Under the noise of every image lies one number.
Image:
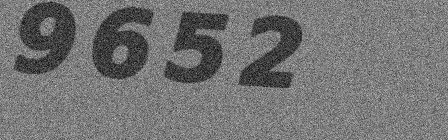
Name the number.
9652
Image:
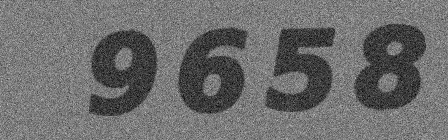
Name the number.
9658
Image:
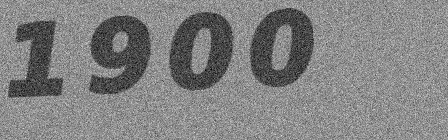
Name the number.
1900
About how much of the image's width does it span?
two thirds
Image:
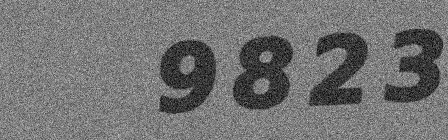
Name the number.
9823
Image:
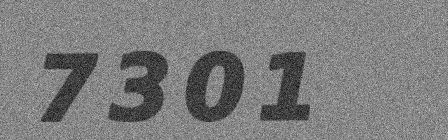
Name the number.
7301
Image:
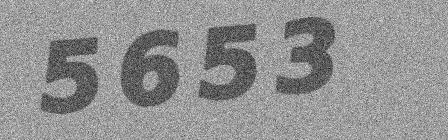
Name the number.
5653
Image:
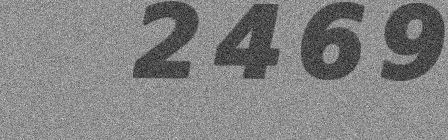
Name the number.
2469
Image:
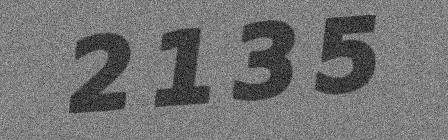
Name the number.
2135
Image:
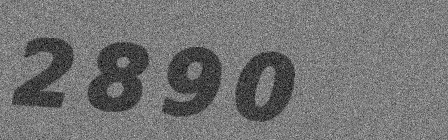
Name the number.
2890
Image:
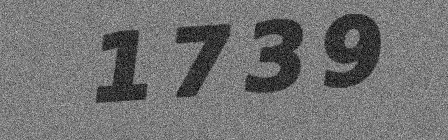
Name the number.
1739
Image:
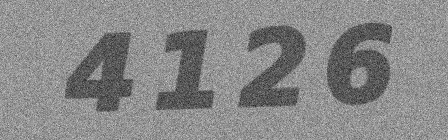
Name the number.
4126
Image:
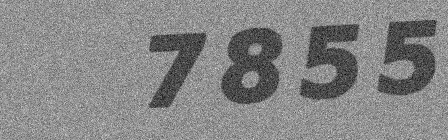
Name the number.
7855
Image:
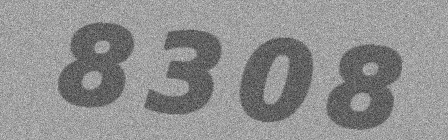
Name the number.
8308
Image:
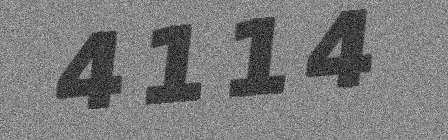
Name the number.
4114
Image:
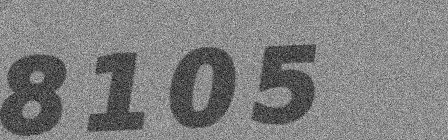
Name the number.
8105
